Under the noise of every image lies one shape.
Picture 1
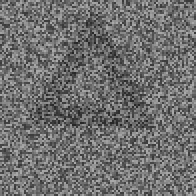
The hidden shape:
triangle frame
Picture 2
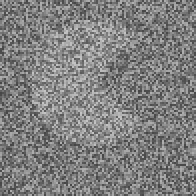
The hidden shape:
disc with a wedge cut out
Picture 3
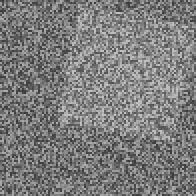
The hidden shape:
square
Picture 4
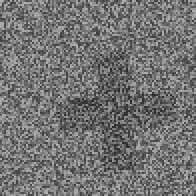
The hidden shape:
cross
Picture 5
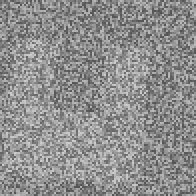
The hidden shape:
square with a notch
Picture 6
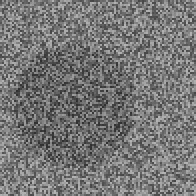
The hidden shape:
disc
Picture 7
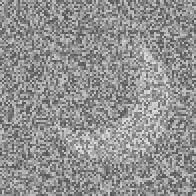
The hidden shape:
crescent
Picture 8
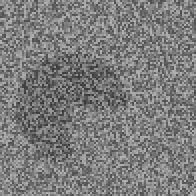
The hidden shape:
disc with a wedge cut out
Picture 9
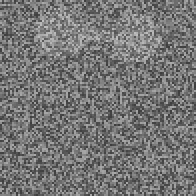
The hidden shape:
dumbbell
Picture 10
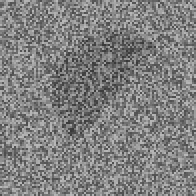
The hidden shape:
half disc
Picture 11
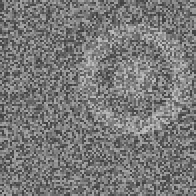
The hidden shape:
bullseye
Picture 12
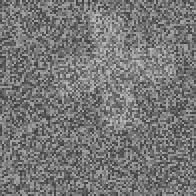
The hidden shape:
cross
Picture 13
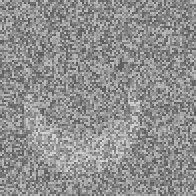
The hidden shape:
crescent
